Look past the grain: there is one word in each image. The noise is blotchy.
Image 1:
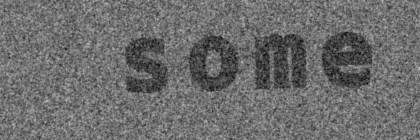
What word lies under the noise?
some
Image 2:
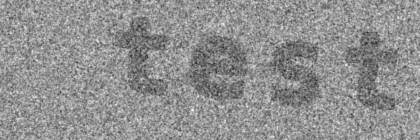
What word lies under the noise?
test
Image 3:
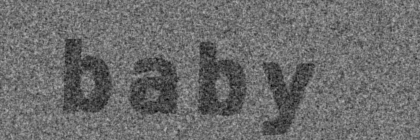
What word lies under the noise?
baby
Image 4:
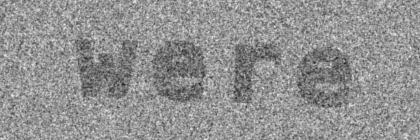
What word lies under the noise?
were
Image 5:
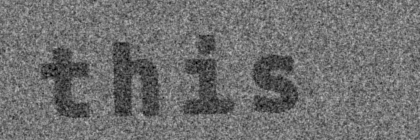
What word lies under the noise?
this
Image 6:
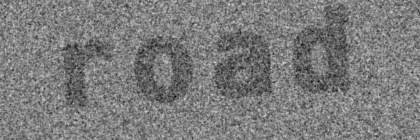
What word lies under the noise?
road
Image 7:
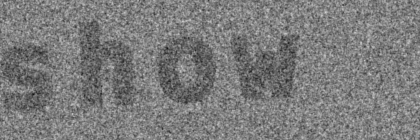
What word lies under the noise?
show
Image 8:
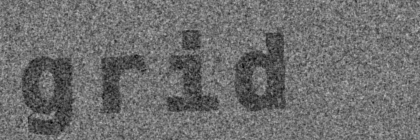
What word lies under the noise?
grid
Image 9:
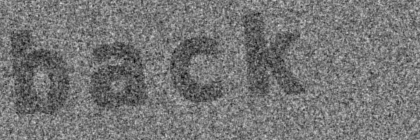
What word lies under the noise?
back
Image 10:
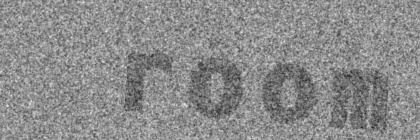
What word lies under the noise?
room
